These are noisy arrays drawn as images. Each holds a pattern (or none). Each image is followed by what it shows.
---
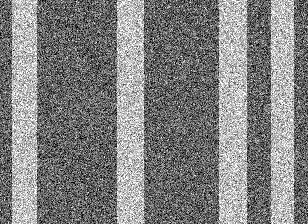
bands of columns
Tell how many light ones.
4
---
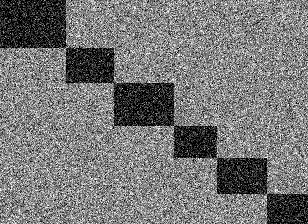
blocks along the diagonal
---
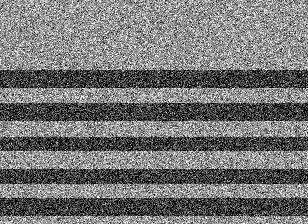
bands of rows
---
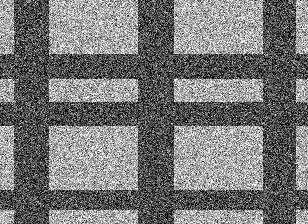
bands of rows crossing bands of columns
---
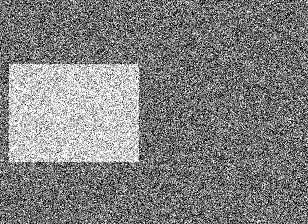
one block
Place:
middle left
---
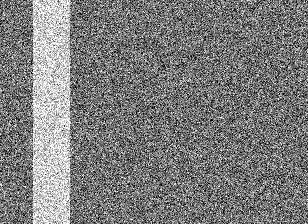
one band of columns
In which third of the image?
left
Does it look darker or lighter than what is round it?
lighter
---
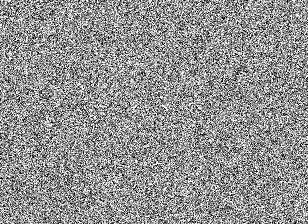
only noise
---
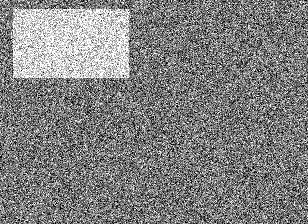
one block
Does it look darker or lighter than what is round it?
lighter
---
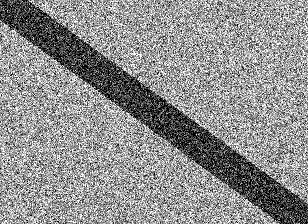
a diagonal band
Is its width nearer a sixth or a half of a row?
a sixth
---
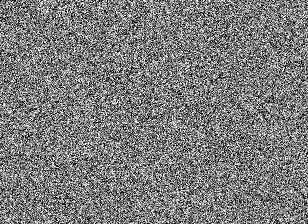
only noise
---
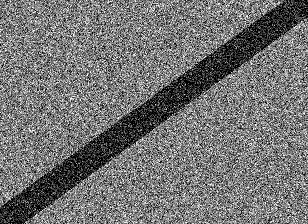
a diagonal band
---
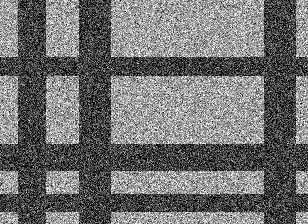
bands of rows crossing bands of columns
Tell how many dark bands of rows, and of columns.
3 and 3
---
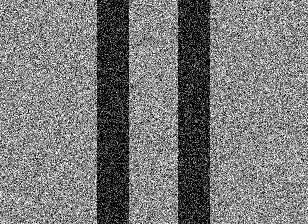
bands of columns
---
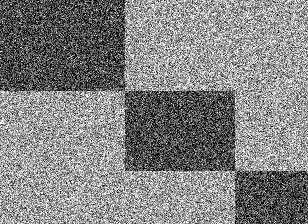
blocks along the diagonal
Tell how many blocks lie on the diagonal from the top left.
3
